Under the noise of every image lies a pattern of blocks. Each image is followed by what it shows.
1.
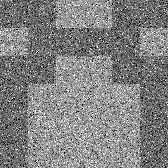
left and right mirror each other
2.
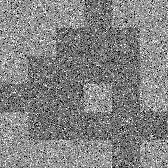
mirrored about the diagonal from the top left
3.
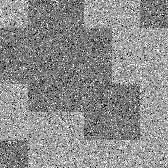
mirrored about the diagonal from the top left
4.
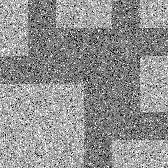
mirrored about the diagonal from the bottom left
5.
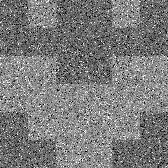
left and right mirror each other
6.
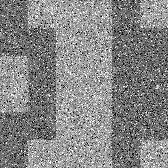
top and bottom mirror each other
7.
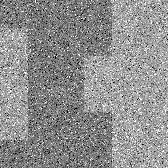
top and bottom mirror each other
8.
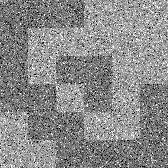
mirrored about the diagonal from the bottom left
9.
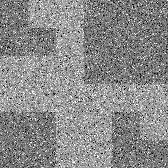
mirrored about the diagonal from the bottom left
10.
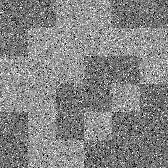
mirrored about the diagonal from the top left
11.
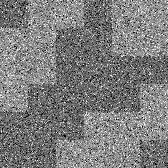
mirrored about the diagonal from the bottom left
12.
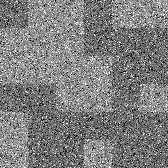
mirrored about the diagonal from the top left
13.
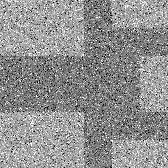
top and bottom mirror each other
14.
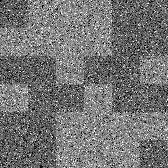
the same after a half turn
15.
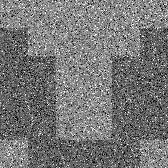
left and right mirror each other
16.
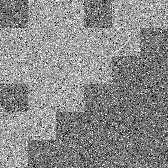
mirrored about the diagonal from the top left
